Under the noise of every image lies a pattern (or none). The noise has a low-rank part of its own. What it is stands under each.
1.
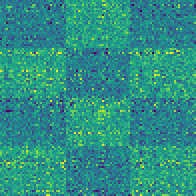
a checkerboard
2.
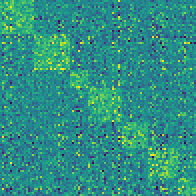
blocks along the diagonal
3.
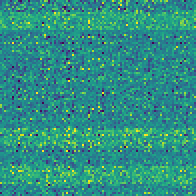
bands of rows
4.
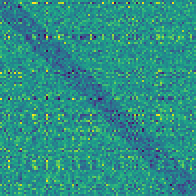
a diagonal band
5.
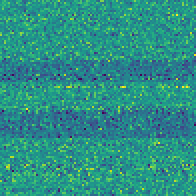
bands of rows
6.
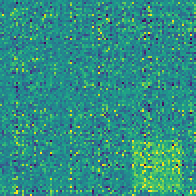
one block
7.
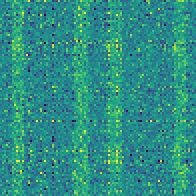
bands of columns
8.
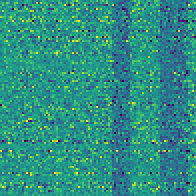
bands of columns
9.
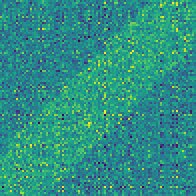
a diagonal band
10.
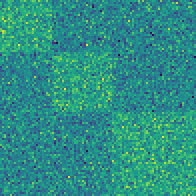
blocks along the diagonal
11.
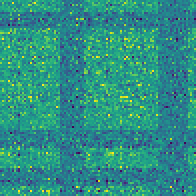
bands of rows crossing bands of columns
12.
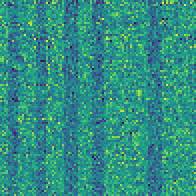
bands of columns
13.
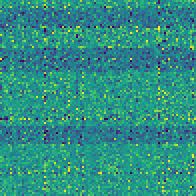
bands of rows
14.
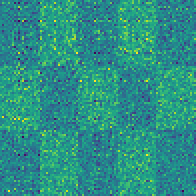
a checkerboard
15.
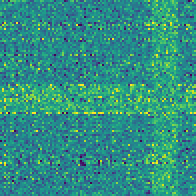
bands of rows crossing bands of columns
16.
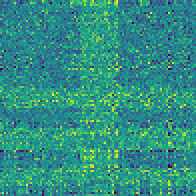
bands of rows crossing bands of columns
